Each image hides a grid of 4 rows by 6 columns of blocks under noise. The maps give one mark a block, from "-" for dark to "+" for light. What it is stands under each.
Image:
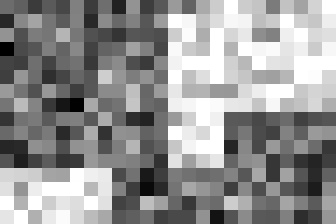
- - - + + +
- - - + + +
- - - + - -
+ + - - - -
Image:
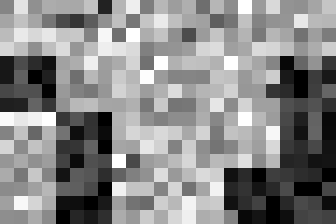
+ + + + + +
- + + + + -
+ - + + + -
+ - + + - -
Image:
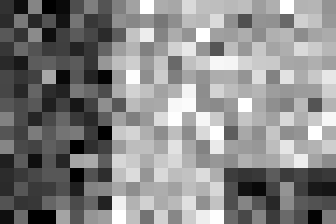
- - + + + +
- - + + + +
- - + + + +
- - + + - -
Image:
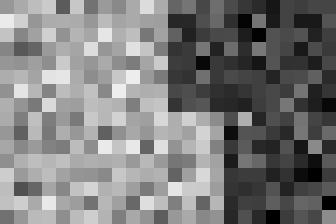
+ + + - - -
+ + + - - -
+ + + + - -
+ + + + - -
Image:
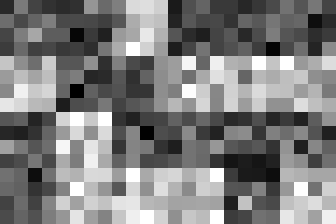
- - + - - -
+ - - + + +
- + - - - -
- + + + - +
